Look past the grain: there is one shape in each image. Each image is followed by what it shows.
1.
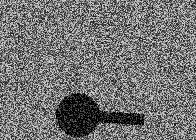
lollipop
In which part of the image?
bottom middle
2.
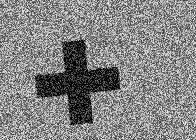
cross
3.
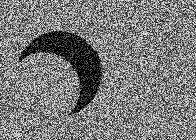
crescent
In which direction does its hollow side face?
down and left
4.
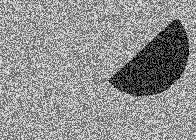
half disc
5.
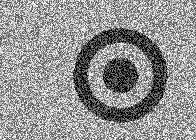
bullseye
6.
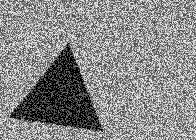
triangle
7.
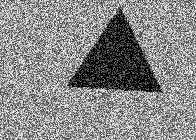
triangle
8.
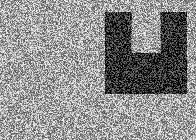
square with a notch
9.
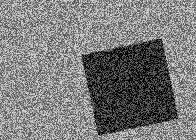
square
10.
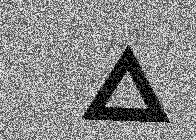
triangle frame
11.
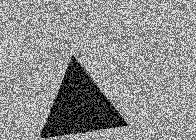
triangle
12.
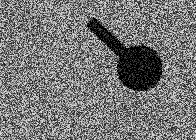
lollipop
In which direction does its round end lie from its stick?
down and right
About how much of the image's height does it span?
half
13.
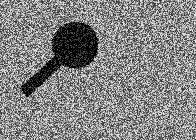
lollipop
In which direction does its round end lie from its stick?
up and right
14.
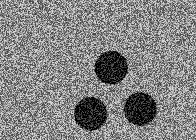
three dots
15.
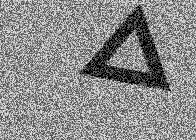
triangle frame
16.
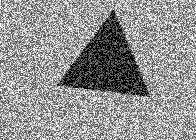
triangle
